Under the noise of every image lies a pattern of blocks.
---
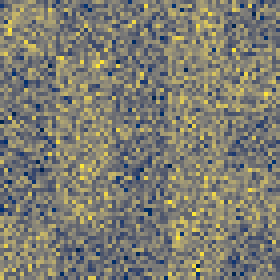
top and bottom mirror each other
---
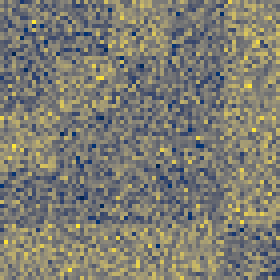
mirrored about the diagonal from the top left
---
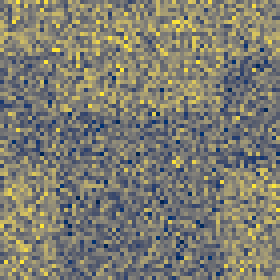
left and right mirror each other
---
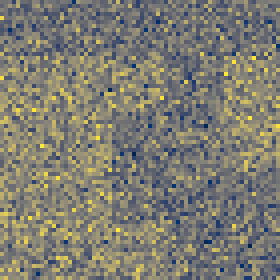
no symmetry
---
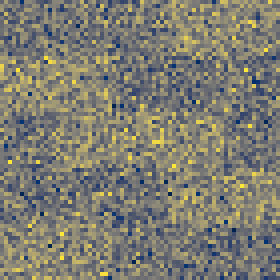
the same after a half turn
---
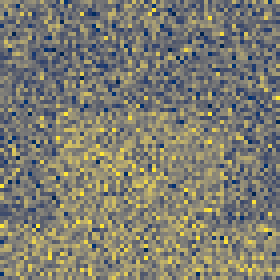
left and right mirror each other
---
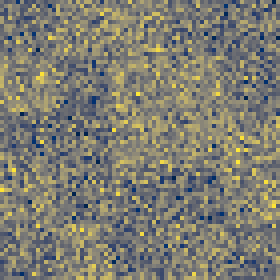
mirrored about the diagonal from the bottom left
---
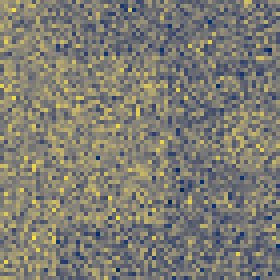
top and bottom mirror each other
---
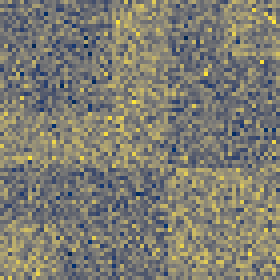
mirrored about the diagonal from the top left
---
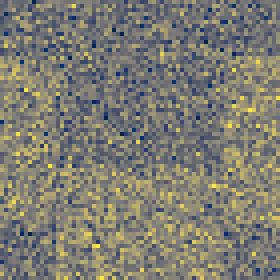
left and right mirror each other
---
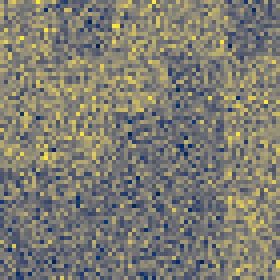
no symmetry
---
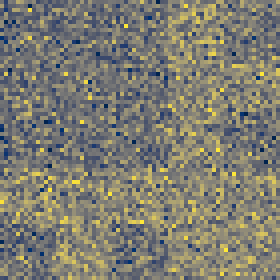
mirrored about the diagonal from the top left
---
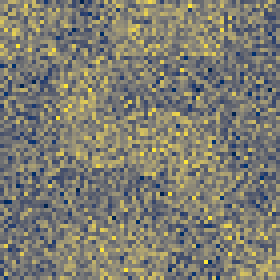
the same after a half turn
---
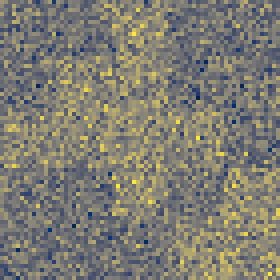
mirrored about the diagonal from the top left
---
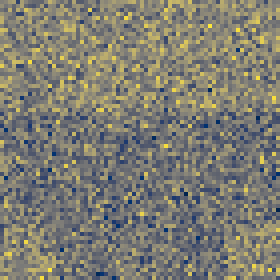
left and right mirror each other
